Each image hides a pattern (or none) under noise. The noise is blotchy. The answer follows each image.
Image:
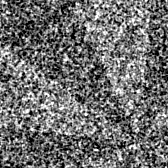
spokes from one point
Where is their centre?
bottom right
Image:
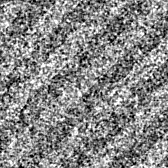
diagonal stripes
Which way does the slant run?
bottom left to top right
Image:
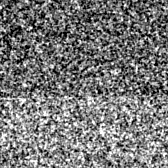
a sharp edge
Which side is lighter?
bottom
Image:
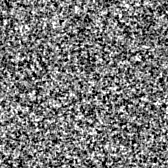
only noise
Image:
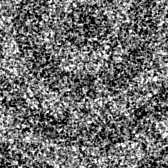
rings round one point
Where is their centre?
top middle
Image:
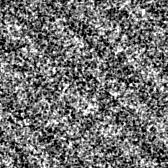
diagonal stripes
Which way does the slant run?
top left to bottom right
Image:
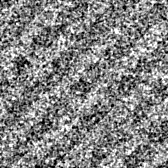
diagonal stripes
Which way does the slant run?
bottom left to top right
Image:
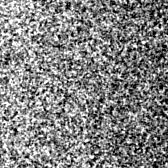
a smooth slope
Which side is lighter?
left
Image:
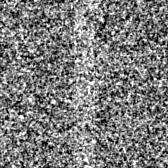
one vertical stripe
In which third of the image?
middle
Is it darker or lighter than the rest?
lighter
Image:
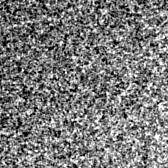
a smooth slope
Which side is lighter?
bottom right
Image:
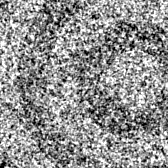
rings round one point
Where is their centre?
middle right
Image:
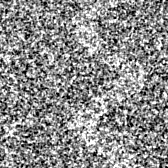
a wavy band
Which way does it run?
top to bottom
